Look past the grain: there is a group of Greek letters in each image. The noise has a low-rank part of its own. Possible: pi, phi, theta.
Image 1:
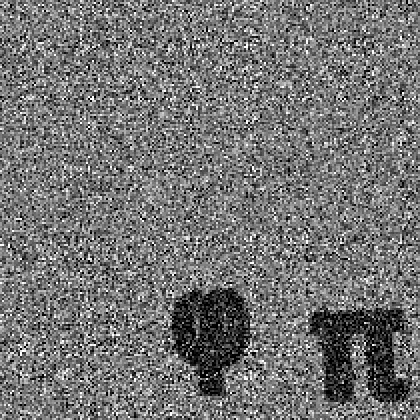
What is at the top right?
nothing
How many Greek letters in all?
2
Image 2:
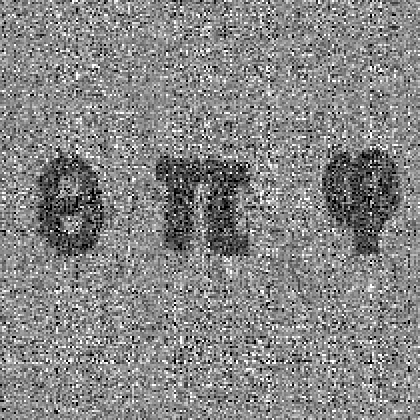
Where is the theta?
middle left
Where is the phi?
middle right
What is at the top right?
nothing
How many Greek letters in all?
3
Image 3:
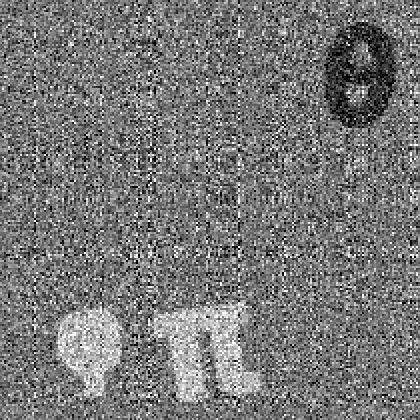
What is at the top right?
theta
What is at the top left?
nothing
